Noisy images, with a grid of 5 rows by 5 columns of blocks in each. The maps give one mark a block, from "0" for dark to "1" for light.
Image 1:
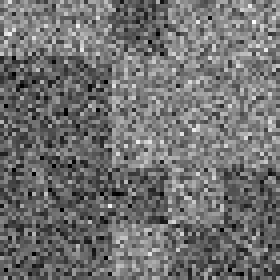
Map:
11011
00111
00111
00010
00100
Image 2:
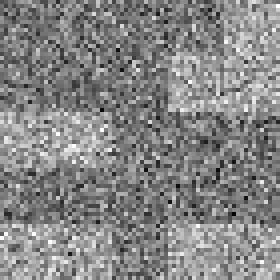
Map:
00001
00011
11000
00000
11011
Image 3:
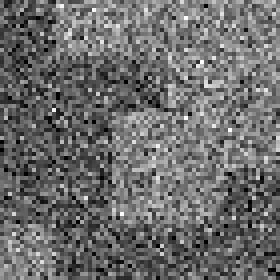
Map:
01111
00011
00111
00110
10000
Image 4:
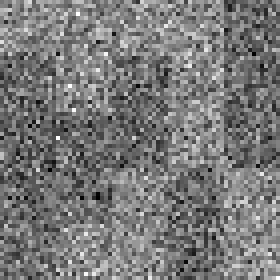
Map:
11110
01010
00010
00101
01101
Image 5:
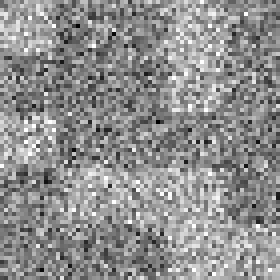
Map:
10010
00010
10000
01110
00011
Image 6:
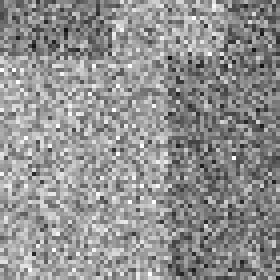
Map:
00110
11100
11100
11100
11100
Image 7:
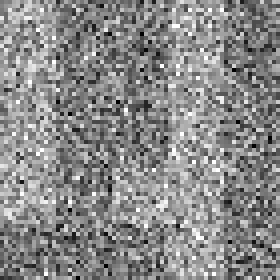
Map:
10010
10010
10010
10110
00010
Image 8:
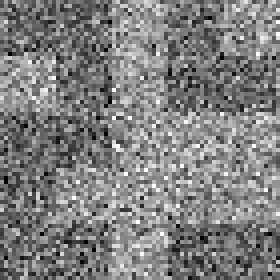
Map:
00101
10100
00111
01111
00100
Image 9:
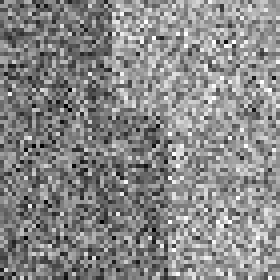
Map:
00111
00111
00011
00011
00011
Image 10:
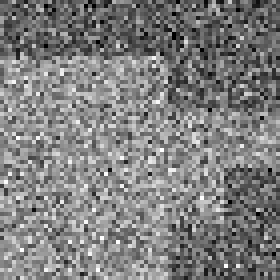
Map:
00000
11100
11111
11110
11100
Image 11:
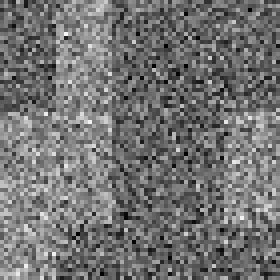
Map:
01000
01000
11001
11001
10000
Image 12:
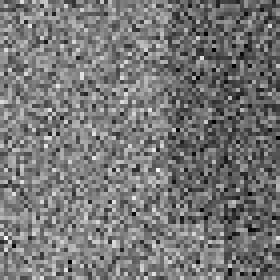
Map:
11100
11100
11100
11100
11110
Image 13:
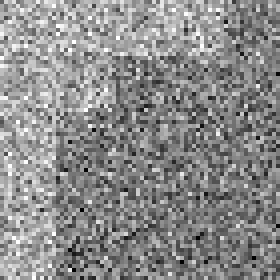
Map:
11110
11000
10000
10000
10000
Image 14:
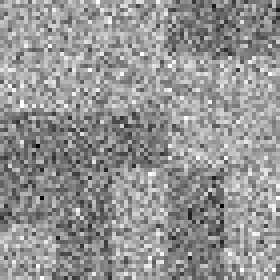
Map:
11100
11111
00011
00101
10101
